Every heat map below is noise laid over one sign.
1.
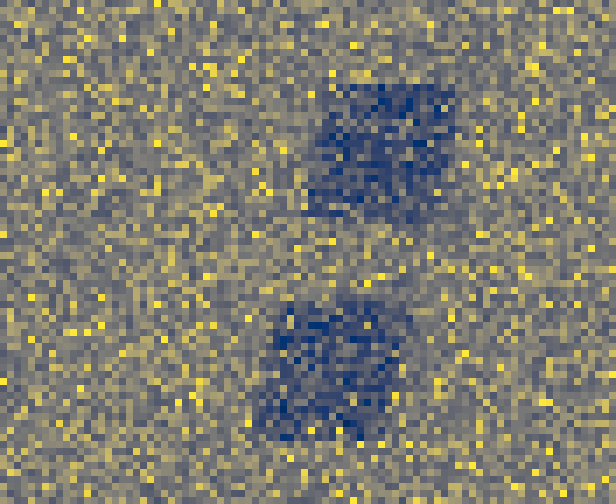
colon
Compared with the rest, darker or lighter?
darker
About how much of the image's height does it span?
two thirds
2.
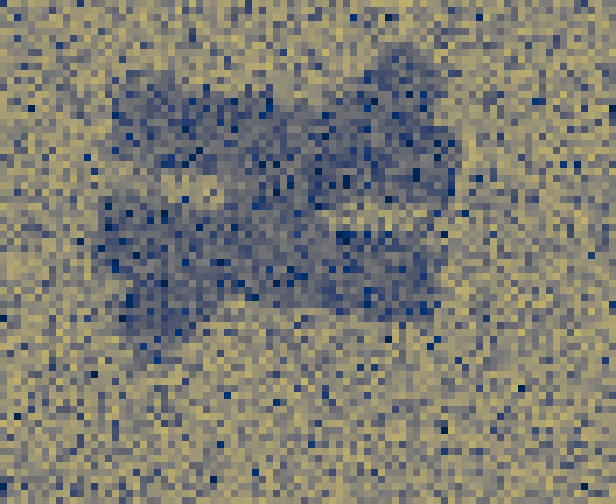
not-equal sign
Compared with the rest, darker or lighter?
darker
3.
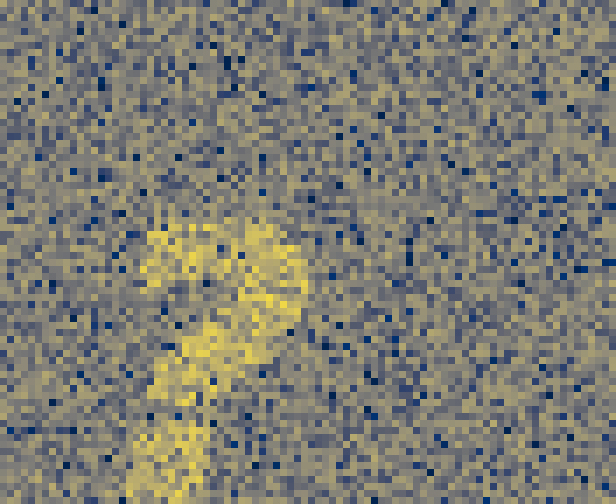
question mark
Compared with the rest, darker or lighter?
lighter
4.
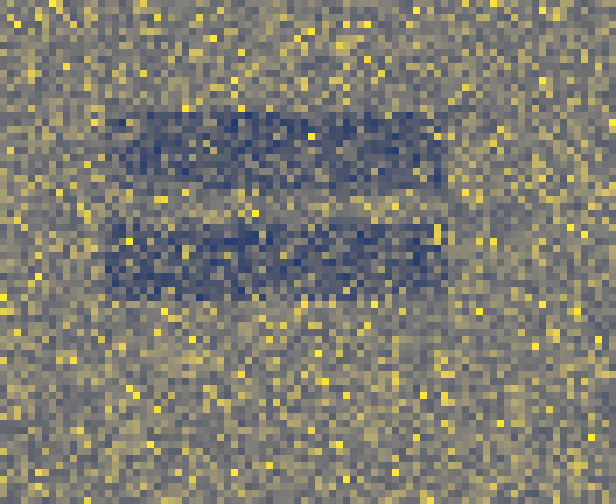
equals sign
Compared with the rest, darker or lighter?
darker
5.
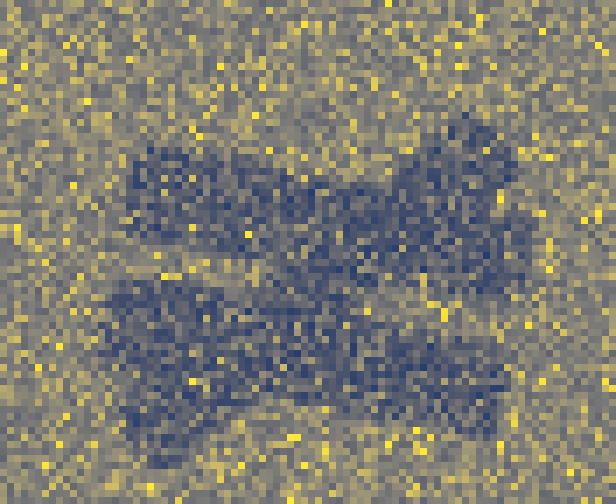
not-equal sign
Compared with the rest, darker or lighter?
darker
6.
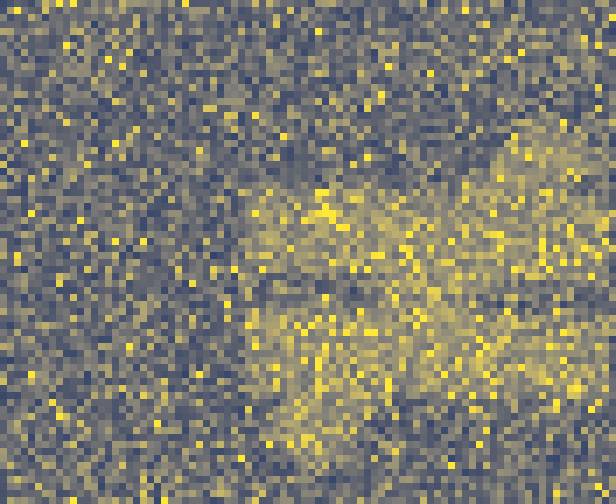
not-equal sign
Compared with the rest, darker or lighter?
lighter
